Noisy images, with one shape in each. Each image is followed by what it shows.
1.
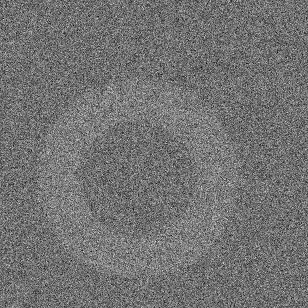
ring
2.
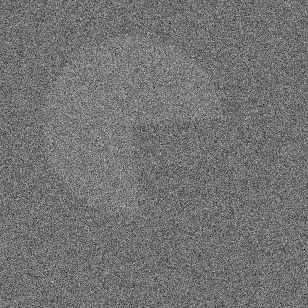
disc with a wedge cut out
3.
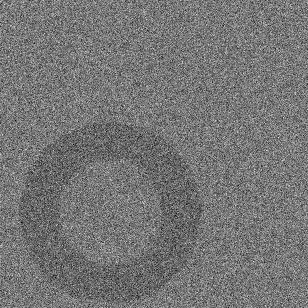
ring
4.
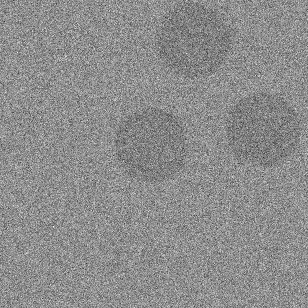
three dots
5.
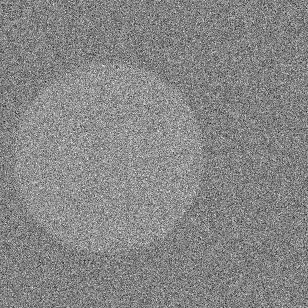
disc
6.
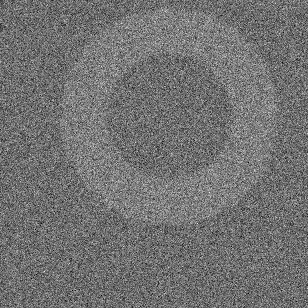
ring
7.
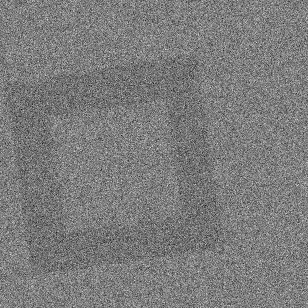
square frame
